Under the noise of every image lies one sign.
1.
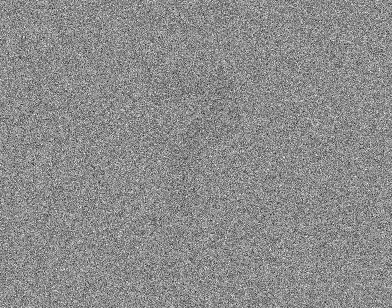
question mark
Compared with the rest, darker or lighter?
darker
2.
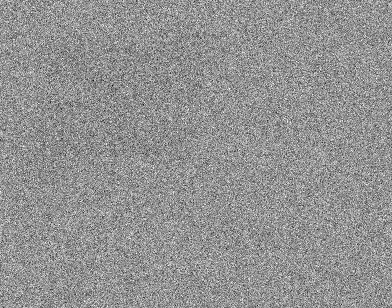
not-equal sign
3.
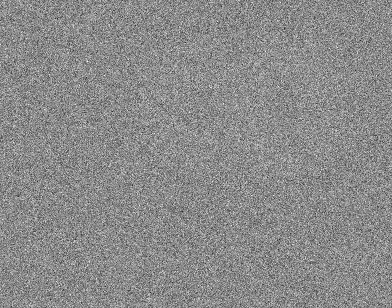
infinity sign
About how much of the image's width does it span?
half
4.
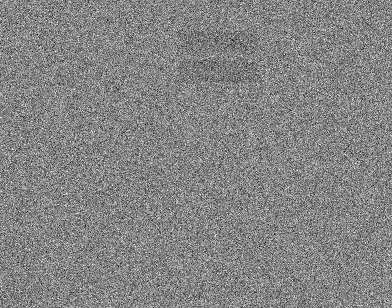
equals sign
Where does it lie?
top middle
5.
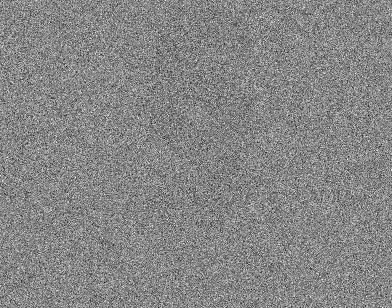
section sign
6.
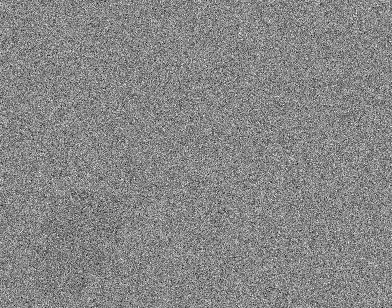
hash sign
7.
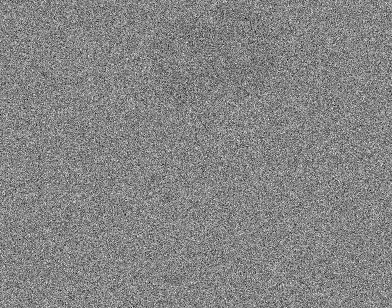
infinity sign
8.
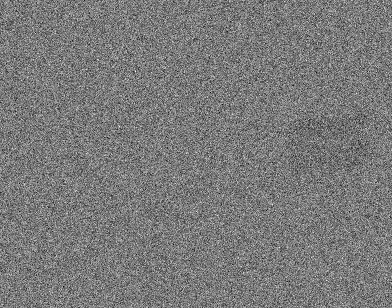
approximately sign
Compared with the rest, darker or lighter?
darker
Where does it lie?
middle right
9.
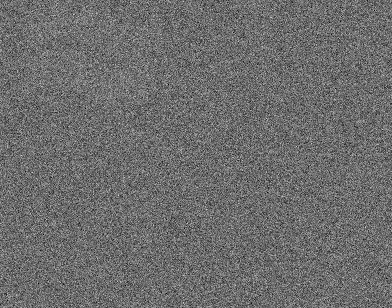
approximately sign
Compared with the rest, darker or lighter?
lighter
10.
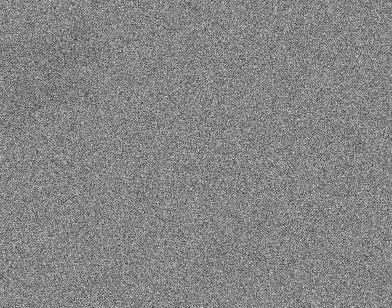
not-equal sign
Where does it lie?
top left
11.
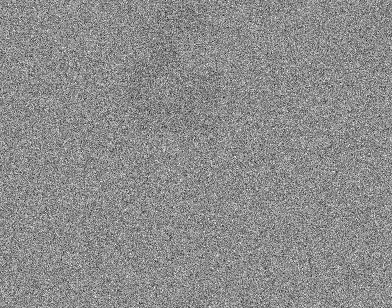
ampersand
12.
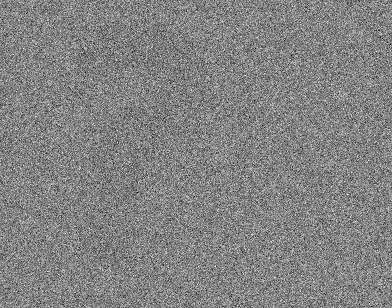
question mark
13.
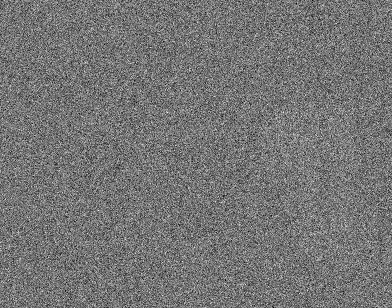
pilcrow
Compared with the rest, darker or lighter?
lighter
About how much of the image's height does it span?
half
